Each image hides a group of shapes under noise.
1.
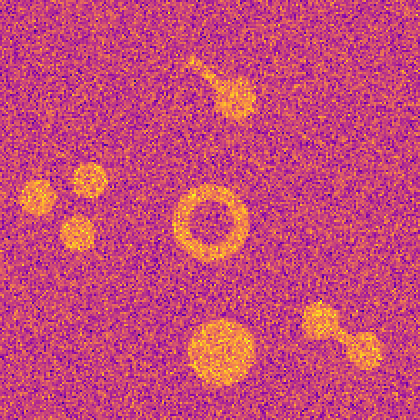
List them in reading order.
top middle: lollipop; middle left: three dots; centre: ring; bottom middle: disc; bottom right: dumbbell
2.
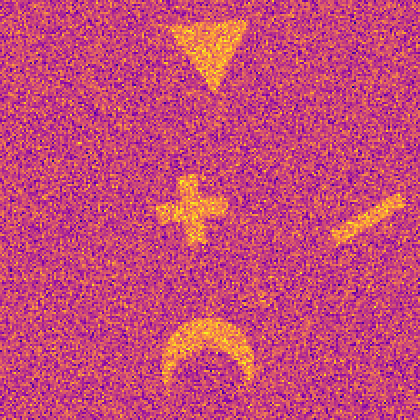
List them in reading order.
top middle: triangle; centre: cross; middle right: bar; bottom middle: crescent
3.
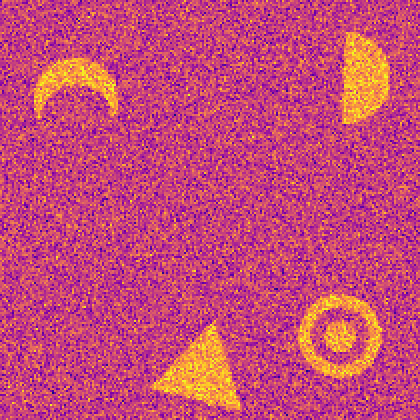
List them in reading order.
top left: crescent; top right: half disc; bottom middle: triangle; bottom right: bullseye
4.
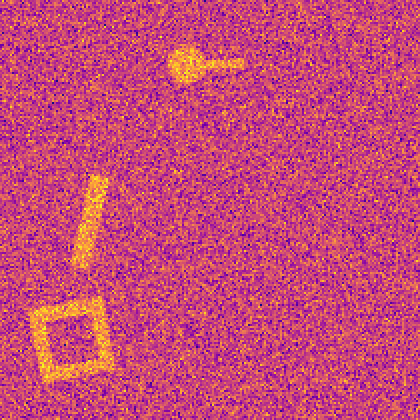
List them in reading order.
top middle: lollipop; middle left: bar; bottom left: square frame
